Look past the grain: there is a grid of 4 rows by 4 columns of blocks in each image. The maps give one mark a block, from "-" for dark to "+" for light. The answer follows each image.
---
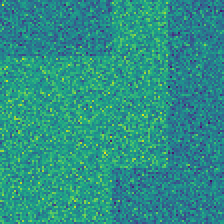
--+-
+++-
+++-
++--
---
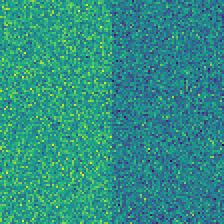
++--
++--
++--
++--
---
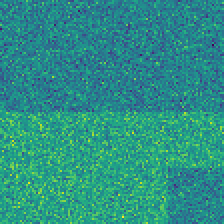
----
----
++++
+++-
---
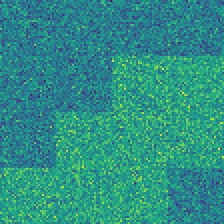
----
--++
-+++
+++-
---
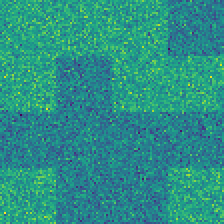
+++-
+-++
----
+--+
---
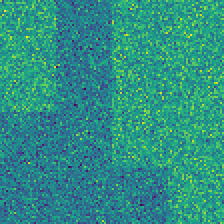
+-++
+-++
--++
---+
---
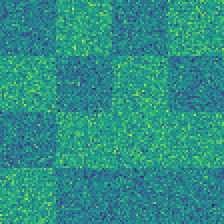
-+-+
+-+-
-+++
+---
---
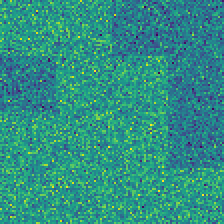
++--
-++-
+++-
++++
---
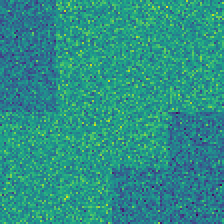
-+++
-+++
+++-
++--
